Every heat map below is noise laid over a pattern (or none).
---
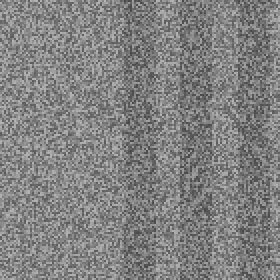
bands of columns
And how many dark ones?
3
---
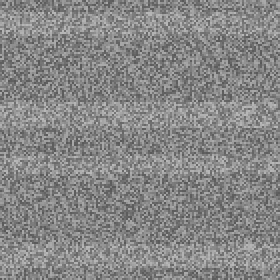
bands of rows
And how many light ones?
4
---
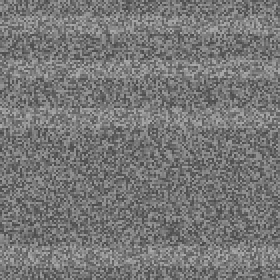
bands of rows
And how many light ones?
4
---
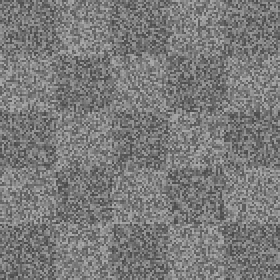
a checkerboard
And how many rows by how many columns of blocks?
5 by 5
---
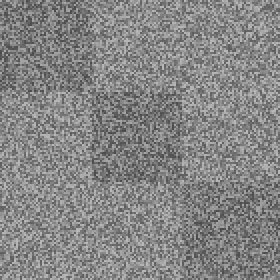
blocks along the diagonal
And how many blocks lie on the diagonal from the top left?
3
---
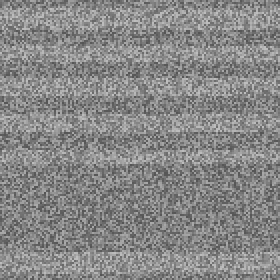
bands of rows
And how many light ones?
6
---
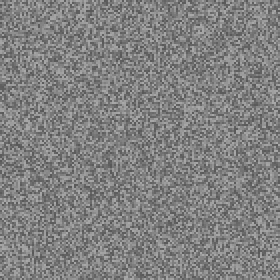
only noise
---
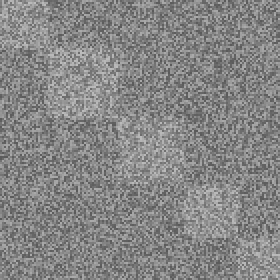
blocks along the diagonal
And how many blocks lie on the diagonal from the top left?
5
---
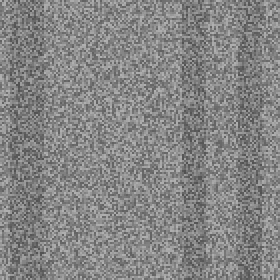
bands of columns
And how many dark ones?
3
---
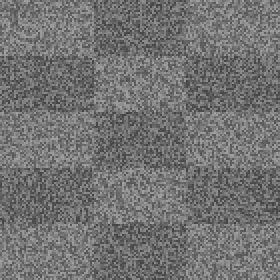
a checkerboard
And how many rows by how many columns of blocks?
5 by 3
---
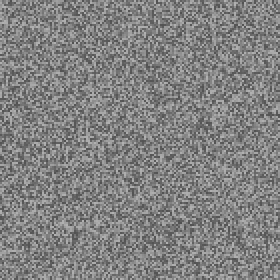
only noise
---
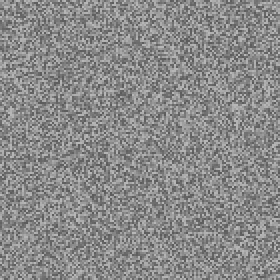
only noise
